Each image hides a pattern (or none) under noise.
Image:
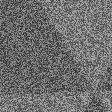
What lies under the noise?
spokes from one point
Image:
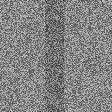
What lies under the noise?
one vertical stripe
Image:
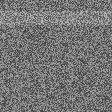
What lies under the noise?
one horizontal stripe
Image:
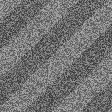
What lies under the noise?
diagonal stripes
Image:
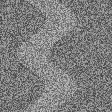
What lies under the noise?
a wavy band
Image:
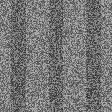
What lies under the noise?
vertical stripes
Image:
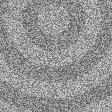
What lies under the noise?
rings round one point
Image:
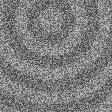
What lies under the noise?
rings round one point
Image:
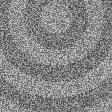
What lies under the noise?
rings round one point
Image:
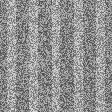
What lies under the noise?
vertical stripes
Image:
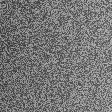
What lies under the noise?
a smooth slope
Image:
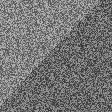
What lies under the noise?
a sharp edge
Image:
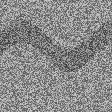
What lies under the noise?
a wavy band
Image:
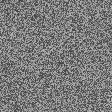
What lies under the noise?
only noise
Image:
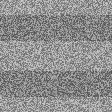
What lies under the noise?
horizontal stripes
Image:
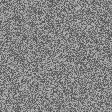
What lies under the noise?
only noise
